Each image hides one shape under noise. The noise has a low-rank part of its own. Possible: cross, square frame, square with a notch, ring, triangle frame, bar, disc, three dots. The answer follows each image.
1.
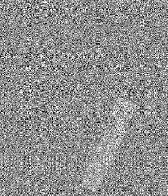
bar
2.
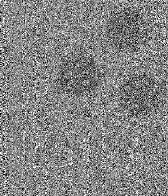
three dots
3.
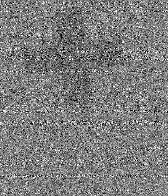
cross
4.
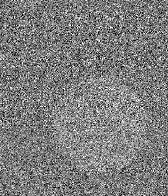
disc
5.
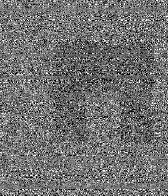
square with a notch
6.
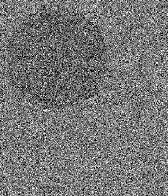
disc
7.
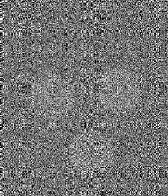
three dots
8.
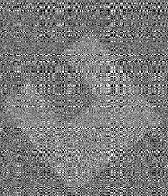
square with a notch
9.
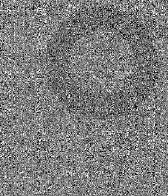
ring
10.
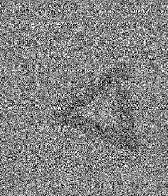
triangle frame
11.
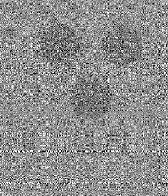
three dots
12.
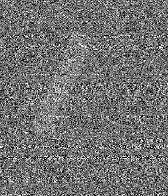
bar
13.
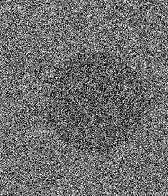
disc
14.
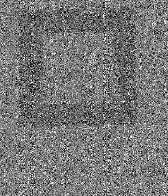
square frame
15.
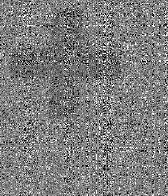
cross
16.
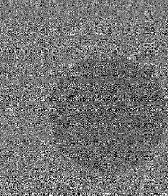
disc
